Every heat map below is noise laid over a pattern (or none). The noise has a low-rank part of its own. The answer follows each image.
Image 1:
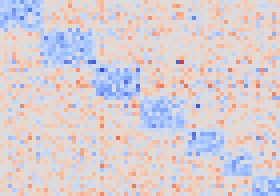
blocks along the diagonal
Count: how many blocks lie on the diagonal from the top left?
7
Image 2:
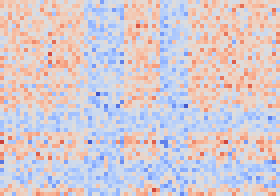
bands of rows crossing bands of columns
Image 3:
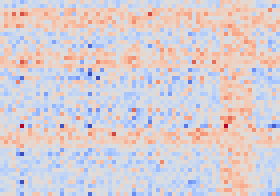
bands of rows crossing bands of columns
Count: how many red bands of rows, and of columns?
3 and 1
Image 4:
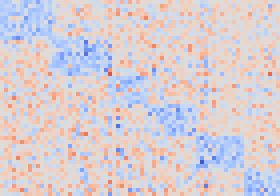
blocks along the diagonal
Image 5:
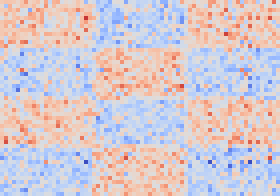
a checkerboard
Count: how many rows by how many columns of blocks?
4 by 3
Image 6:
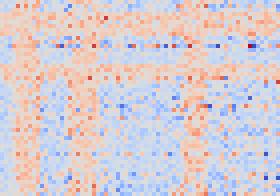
bands of rows crossing bands of columns
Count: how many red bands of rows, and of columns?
2 and 3
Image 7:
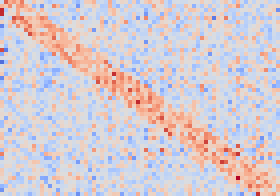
a diagonal band
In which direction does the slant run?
top left to bottom right
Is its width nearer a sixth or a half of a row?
a sixth
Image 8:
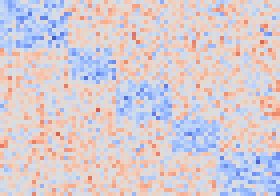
blocks along the diagonal
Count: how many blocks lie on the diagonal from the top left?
5
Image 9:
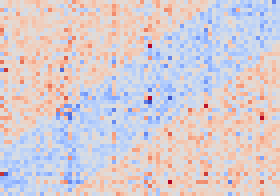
a diagonal band
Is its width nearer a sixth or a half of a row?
a half
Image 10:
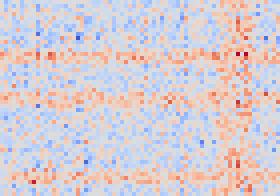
bands of rows crossing bands of columns
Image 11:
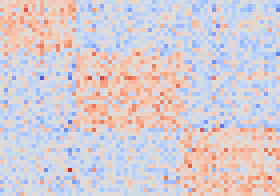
blocks along the diagonal
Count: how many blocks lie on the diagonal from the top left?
3
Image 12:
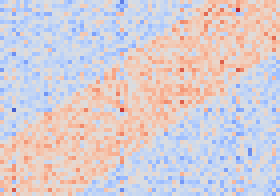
a diagonal band
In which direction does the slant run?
bottom left to top right
